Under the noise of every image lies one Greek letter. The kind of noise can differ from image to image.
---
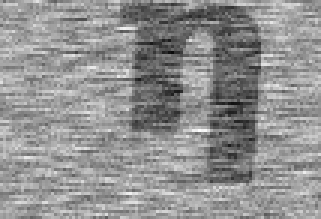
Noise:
streaked along the rows
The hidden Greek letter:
eta
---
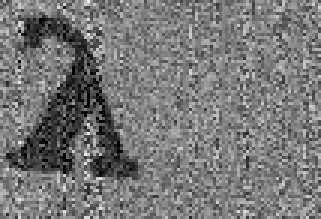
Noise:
columns of uneven size
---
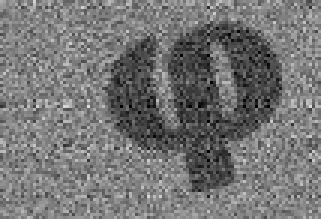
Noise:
low rank plus noise
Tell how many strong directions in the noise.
two
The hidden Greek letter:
phi
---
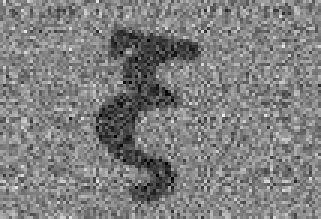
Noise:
low rank plus noise
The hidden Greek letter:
xi
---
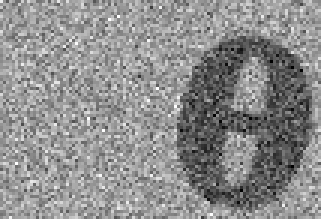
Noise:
independent entries
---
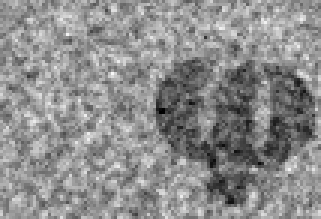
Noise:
blotchy
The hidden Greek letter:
phi
